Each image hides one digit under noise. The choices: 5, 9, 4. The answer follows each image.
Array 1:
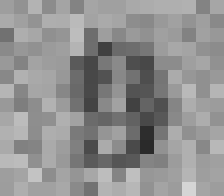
dark 9
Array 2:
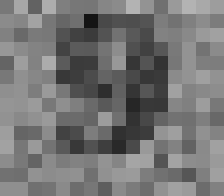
dark 9
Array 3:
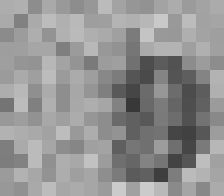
dark 9
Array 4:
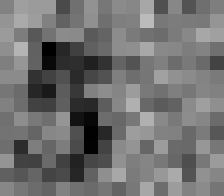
dark 5
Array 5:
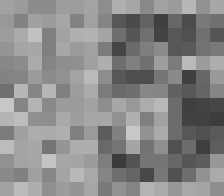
dark 5
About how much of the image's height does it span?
nearly all
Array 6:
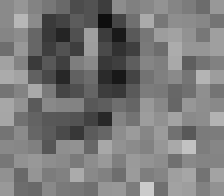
dark 9
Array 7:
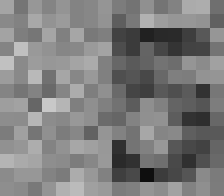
dark 5
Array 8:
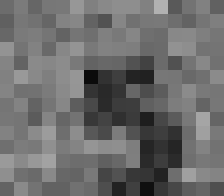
dark 5
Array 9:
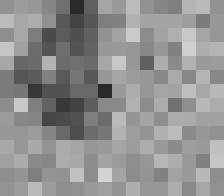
dark 4
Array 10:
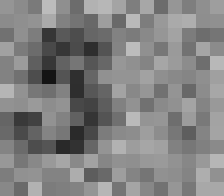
dark 5
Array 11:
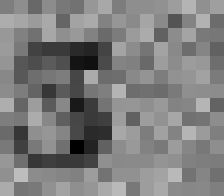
dark 5
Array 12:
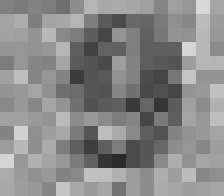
dark 9
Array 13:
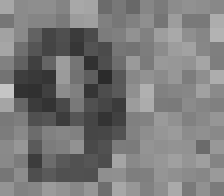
dark 9
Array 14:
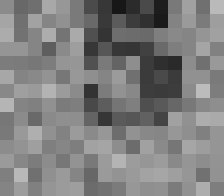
dark 5
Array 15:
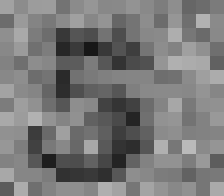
dark 5
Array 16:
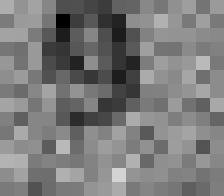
dark 9
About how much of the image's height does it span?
two thirds
